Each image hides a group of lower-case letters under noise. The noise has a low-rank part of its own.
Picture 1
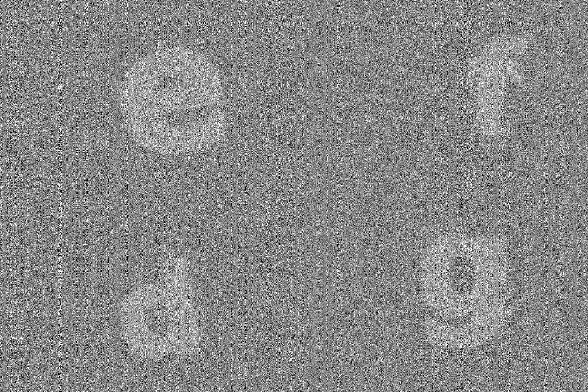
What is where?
top left: e; top right: f; bottom left: d; bottom right: g
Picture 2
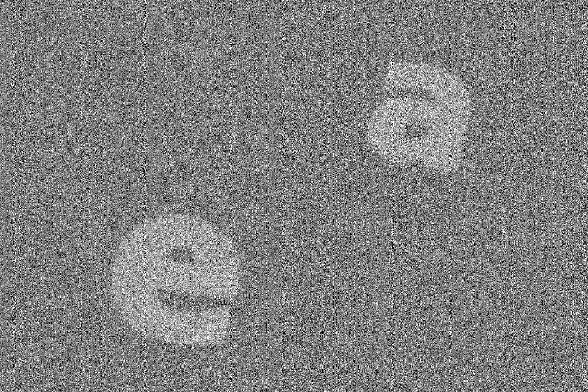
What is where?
top right: a; bottom left: e
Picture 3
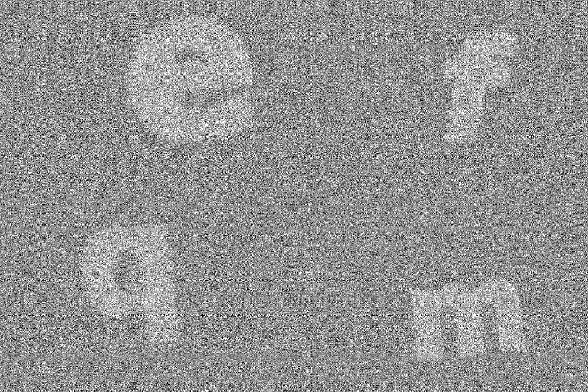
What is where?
top left: e; top right: f; bottom left: q; bottom right: m
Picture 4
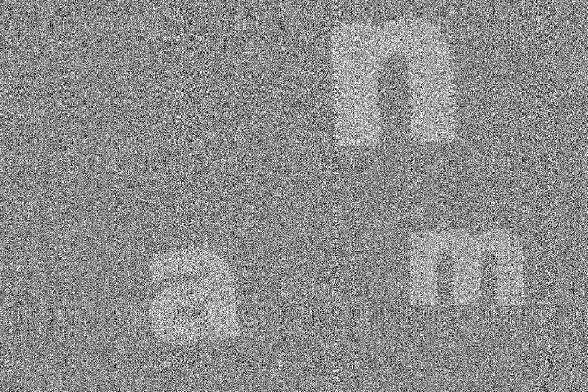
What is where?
top right: n; bottom left: a; bottom right: m
